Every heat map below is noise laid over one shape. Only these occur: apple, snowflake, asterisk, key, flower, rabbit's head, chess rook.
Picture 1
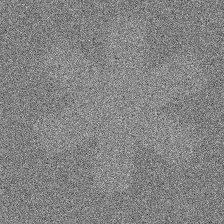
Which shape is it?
asterisk
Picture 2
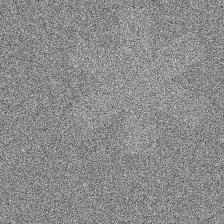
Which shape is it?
asterisk
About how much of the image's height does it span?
two thirds
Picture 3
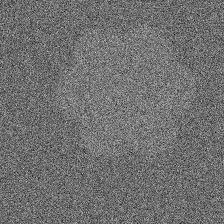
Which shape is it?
flower
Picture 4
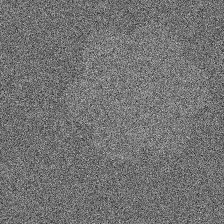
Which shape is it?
flower
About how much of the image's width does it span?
two thirds
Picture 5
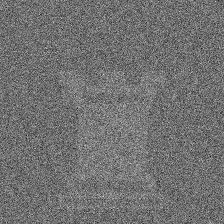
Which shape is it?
chess rook
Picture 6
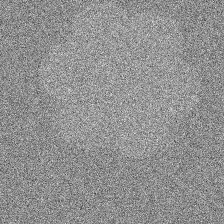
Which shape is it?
flower
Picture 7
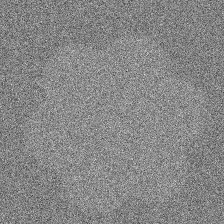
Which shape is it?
flower
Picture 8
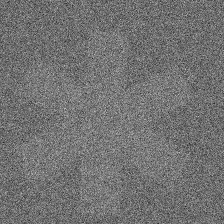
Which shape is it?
asterisk
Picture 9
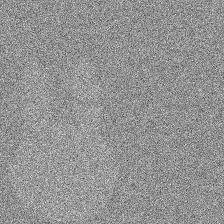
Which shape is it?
rabbit's head
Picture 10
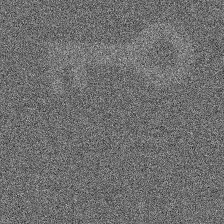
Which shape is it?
key
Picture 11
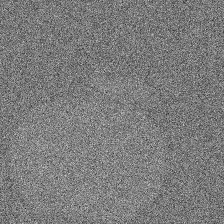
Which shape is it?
apple
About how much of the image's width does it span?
two thirds
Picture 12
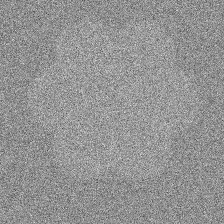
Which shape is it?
flower
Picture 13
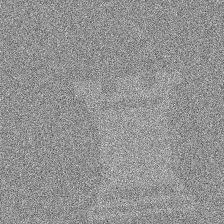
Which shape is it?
chess rook
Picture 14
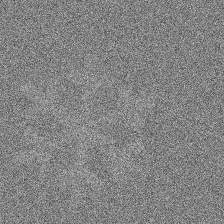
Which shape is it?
snowflake
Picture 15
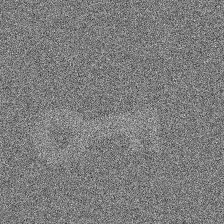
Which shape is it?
key
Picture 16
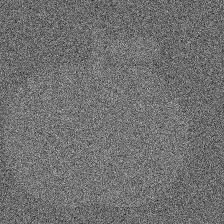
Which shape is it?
apple
